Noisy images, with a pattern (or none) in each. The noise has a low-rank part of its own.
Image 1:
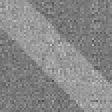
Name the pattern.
a diagonal band
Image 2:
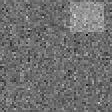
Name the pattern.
one block
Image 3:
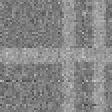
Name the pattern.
bands of rows crossing bands of columns
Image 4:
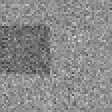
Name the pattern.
one block
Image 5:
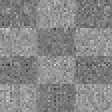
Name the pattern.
a checkerboard
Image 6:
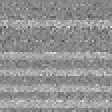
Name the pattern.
bands of rows
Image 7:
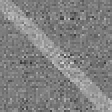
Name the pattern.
a diagonal band
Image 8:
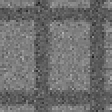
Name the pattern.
bands of rows crossing bands of columns
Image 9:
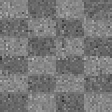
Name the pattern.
a checkerboard
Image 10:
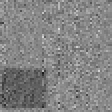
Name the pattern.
one block
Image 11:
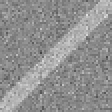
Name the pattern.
a diagonal band
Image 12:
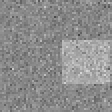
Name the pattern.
one block
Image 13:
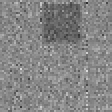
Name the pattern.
one block
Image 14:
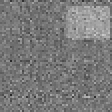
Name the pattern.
one block
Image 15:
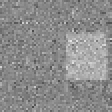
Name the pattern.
one block
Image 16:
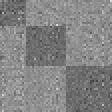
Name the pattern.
blocks along the diagonal
